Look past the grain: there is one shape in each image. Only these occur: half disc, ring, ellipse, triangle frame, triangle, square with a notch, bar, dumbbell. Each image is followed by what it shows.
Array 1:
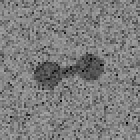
dumbbell
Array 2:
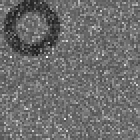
ring
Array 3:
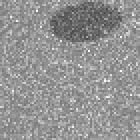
ellipse
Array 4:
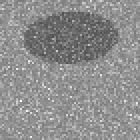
ellipse
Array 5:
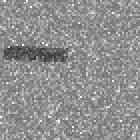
bar
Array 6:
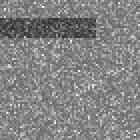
bar
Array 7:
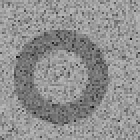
ring
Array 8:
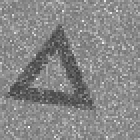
triangle frame
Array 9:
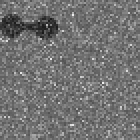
dumbbell
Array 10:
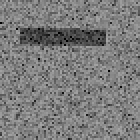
bar
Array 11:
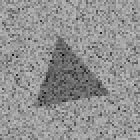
triangle
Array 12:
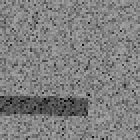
bar
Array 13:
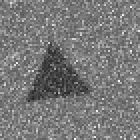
triangle
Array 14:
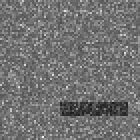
bar
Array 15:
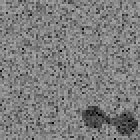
dumbbell
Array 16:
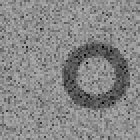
ring
